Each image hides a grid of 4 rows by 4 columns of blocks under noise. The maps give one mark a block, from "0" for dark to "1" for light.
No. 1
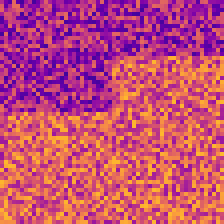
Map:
0000
0011
1111
1111
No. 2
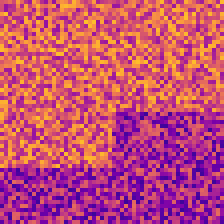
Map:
1111
1111
1100
0000
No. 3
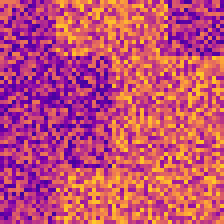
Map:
0110
0011
0011
0111
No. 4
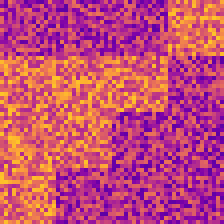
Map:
0001
1110
1100
1000
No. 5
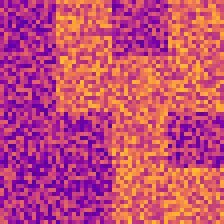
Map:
0101
0111
0010
0011
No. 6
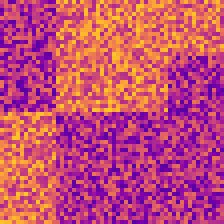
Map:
0111
0110
1000
1000
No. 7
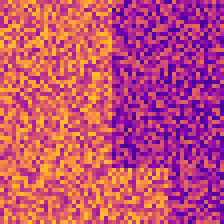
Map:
1100
1100
1100
1110
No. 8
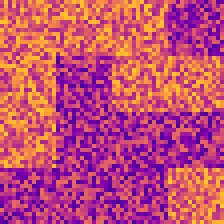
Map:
1110
1011
1000
0001
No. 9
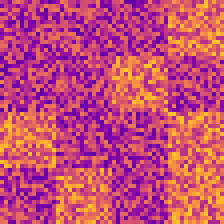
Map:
0001
0010
1001
0101
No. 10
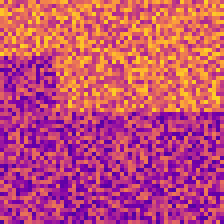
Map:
1111
0111
0000
0000
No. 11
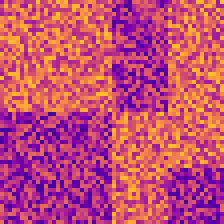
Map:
1101
1101
0011
0010
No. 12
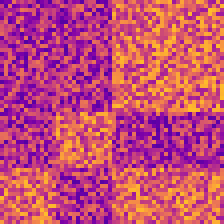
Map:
0011
0011
0100
1011
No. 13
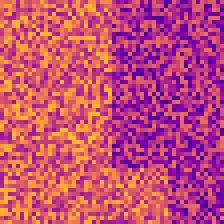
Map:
1100
1100
1100
1110
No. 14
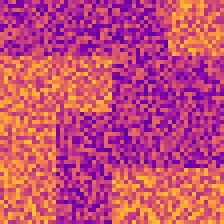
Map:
0001
1100
1000
1011
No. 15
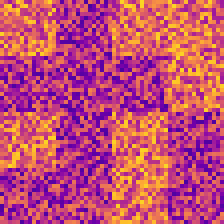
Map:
1011
0001
1010
0010
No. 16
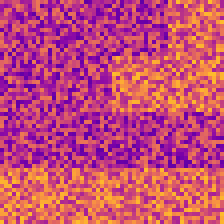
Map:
0001
0011
0000
1111
